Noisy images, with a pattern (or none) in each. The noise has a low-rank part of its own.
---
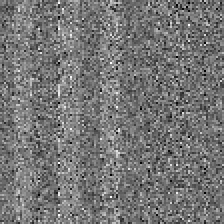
bands of columns
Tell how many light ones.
3
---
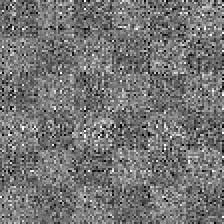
a checkerboard
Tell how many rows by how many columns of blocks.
6 by 6
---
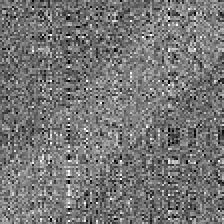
a diagonal band
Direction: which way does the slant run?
bottom left to top right
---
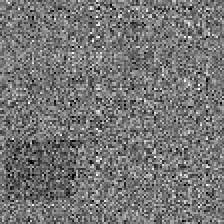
one block
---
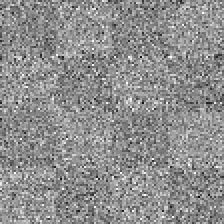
a checkerboard
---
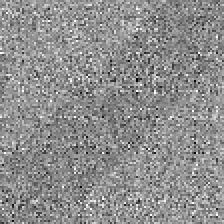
a diagonal band
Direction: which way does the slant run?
bottom left to top right
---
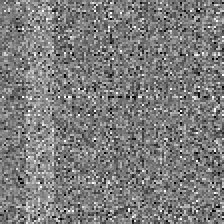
one band of columns
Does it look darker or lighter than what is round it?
lighter
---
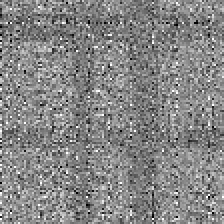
bands of rows crossing bands of columns
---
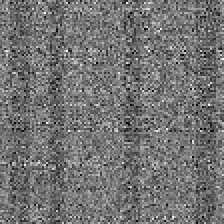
bands of columns
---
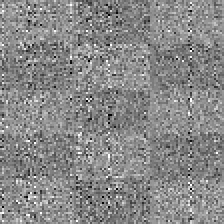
a checkerboard
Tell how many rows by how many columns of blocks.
5 by 3
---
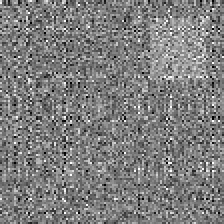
one block
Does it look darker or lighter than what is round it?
lighter
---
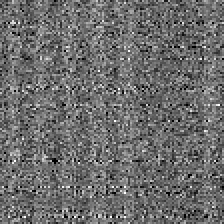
bands of columns
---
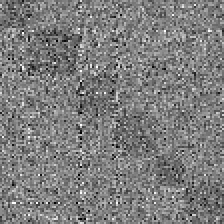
blocks along the diagonal
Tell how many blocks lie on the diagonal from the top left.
6
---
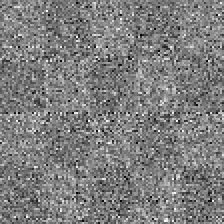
a checkerboard
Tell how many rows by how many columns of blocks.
4 by 5
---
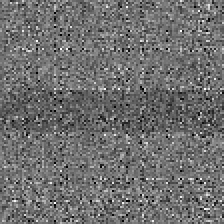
one band of rows
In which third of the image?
middle
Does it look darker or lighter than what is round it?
darker
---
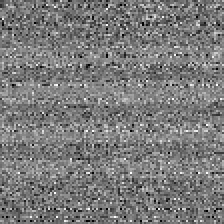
bands of rows
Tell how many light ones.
4
